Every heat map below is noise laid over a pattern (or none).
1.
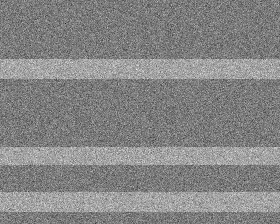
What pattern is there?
bands of rows
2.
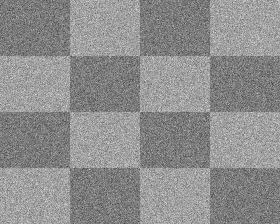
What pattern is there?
a checkerboard
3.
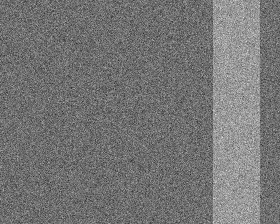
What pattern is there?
one band of columns
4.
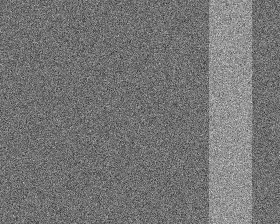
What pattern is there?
one band of columns
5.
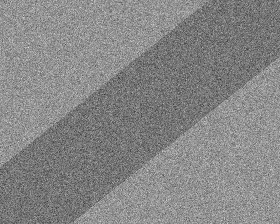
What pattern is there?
a diagonal band
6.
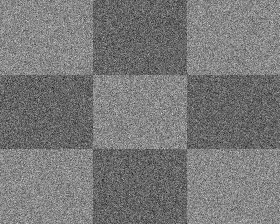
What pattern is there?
a checkerboard
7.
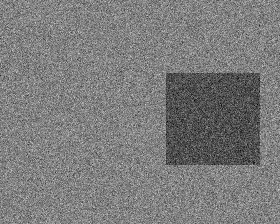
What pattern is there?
one block
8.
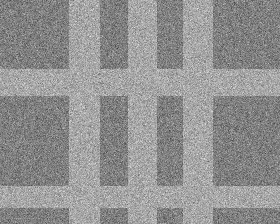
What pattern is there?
bands of rows crossing bands of columns
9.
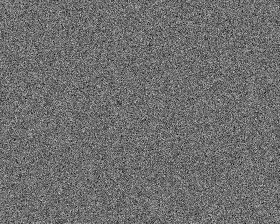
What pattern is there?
only noise
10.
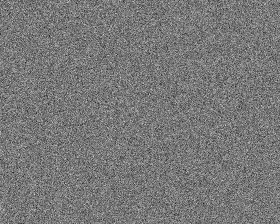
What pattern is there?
only noise
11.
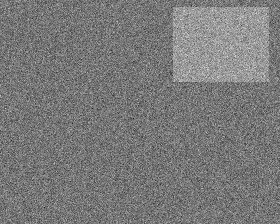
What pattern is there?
one block
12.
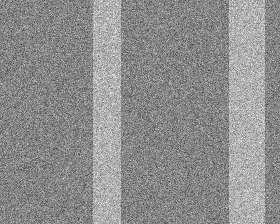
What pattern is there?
bands of columns
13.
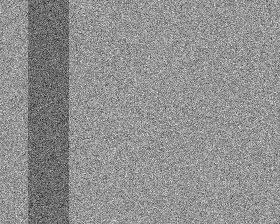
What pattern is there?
one band of columns
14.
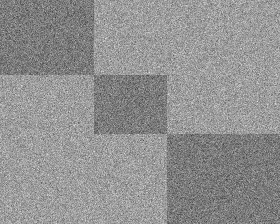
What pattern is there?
blocks along the diagonal
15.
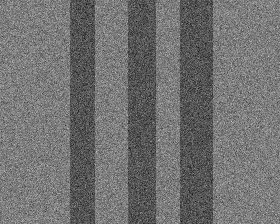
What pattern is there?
bands of columns
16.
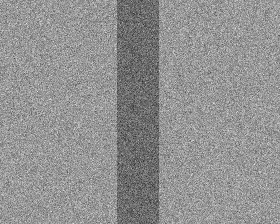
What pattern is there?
one band of columns
